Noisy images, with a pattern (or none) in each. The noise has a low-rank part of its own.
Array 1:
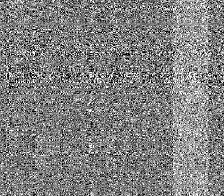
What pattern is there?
one band of columns
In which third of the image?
right
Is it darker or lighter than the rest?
lighter
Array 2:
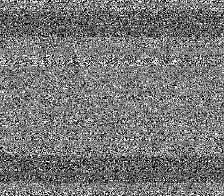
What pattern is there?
bands of rows
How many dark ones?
2
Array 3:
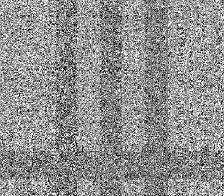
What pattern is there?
bands of rows crossing bands of columns
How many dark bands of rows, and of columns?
1 and 3
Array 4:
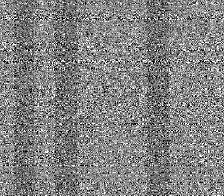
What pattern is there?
bands of columns
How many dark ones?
3
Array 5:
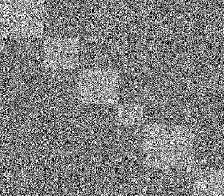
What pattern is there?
blocks along the diagonal
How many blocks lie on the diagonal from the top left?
6
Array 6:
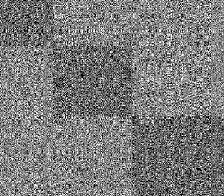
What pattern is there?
blocks along the diagonal
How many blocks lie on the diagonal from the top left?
3
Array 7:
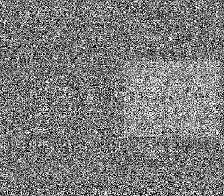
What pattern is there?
one block
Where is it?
middle right
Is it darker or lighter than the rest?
lighter
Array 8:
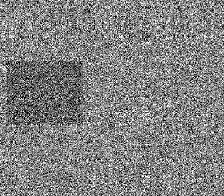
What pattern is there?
one block
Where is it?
middle left
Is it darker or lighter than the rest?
darker
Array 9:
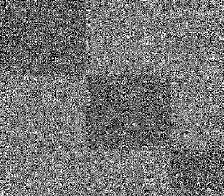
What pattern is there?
blocks along the diagonal
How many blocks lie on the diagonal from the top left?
3
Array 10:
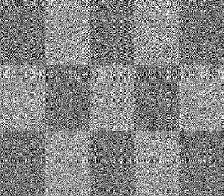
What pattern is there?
a checkerboard
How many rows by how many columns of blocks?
3 by 5
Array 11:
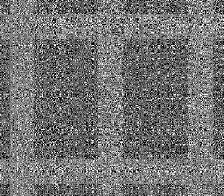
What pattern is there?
bands of rows crossing bands of columns
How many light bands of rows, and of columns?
2 and 3
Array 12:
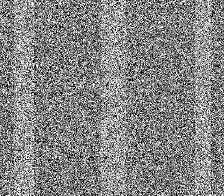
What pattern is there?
bands of columns
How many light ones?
3
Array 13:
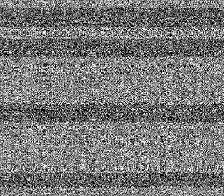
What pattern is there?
bands of rows
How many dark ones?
4
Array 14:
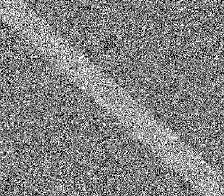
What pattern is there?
a diagonal band
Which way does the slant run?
top left to bottom right
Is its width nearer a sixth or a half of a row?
a sixth
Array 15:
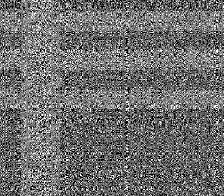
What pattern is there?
bands of rows crossing bands of columns
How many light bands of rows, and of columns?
3 and 1
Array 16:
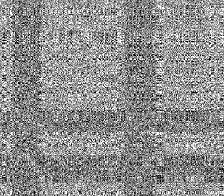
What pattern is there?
bands of rows crossing bands of columns
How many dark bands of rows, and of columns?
2 and 2
